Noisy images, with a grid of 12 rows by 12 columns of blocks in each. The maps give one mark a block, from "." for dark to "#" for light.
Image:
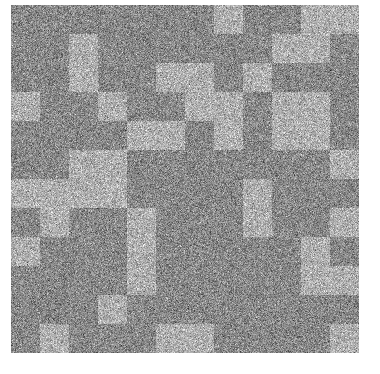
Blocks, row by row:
. . . . . . . # . . # #
. . # . . . . . . # # .
. . # . . # # . # . . .
# . . # . . # # . # # .
. . . . # # . # . # # .
. . # # . . . . . . . #
# # # # . . . . # . . .
. # . . # . . . # . . #
# . . . # . . . . . # .
. . . . # . . . . . # #
. . . # . . . . . . . .
. # . . . # # . . . . #
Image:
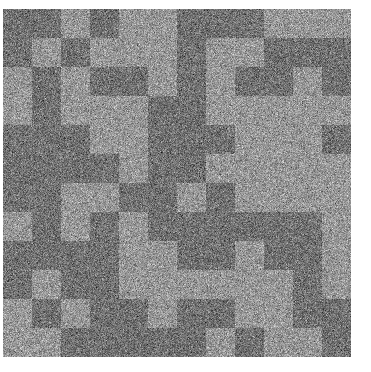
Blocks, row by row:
. . # . # # . . . # # #
. # . # # # . # # . . .
# . # . . # . # . . # .
# . # # # . . # # # # #
. . . # # . . . # # # .
. . . . # . . # # # # #
. . # # . . # . # # # #
# . # . # . . . . . . #
. . . . # # . . # . . #
. # . . # # # # # # . #
# . # . . # . . # # . .
# # . . . . . # . # # .
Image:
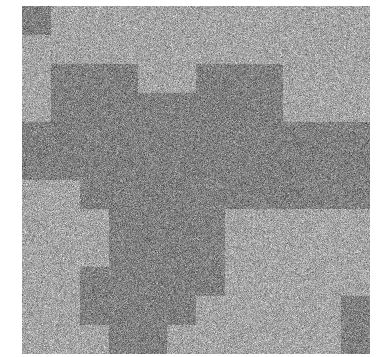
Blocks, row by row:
. # # # # # # # # # # #
# # # # # # # # # # # #
# . . . # # . . . # # #
# . . . . . . . . # # #
. . . . . . . . . . . .
. . . . . . . . . . . .
# # . . . . . . . . . .
# # # . . . . # # # # #
# # # . . . . # # # # #
# # . . . . . # # # # #
# # . . . . # # # # # .
# # # . . # # # # # # .
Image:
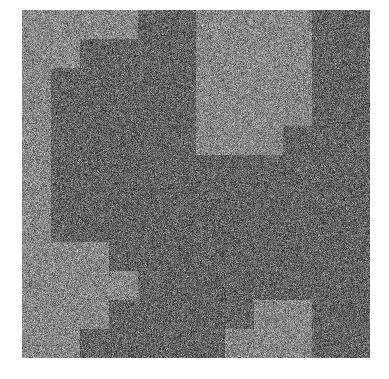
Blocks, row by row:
# # # # . . # # # # . .
# # . . . . # # # # . .
# . . . . . # # # # . .
# . . . . . # # # # . .
# . . . . . # # # . . .
# . . . . . . . . . . .
# . . . . . . . . . . .
# . . . . . . . . . . .
# # # . . . . . . . . .
# # # # . . . . . . . .
# # # . . . . . # # . .
# # . . . . . # # # . .
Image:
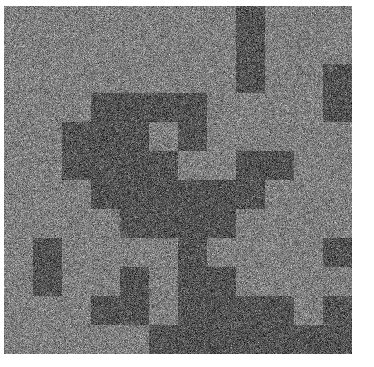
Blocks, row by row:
# # # # # # # # . # # #
# # # # # # # # . # # #
# # # # # # # # . # # .
# # # . . . . # # # # .
# # . . . # . # # # # #
# # . . . . # # . . # #
# # # . . . . . . # # #
# # # # . . . . # # # #
# . # # # # . # # # # .
# . # # . # . . # # # #
# # # . . # . . . . # .
# # # # # . . . . . . .
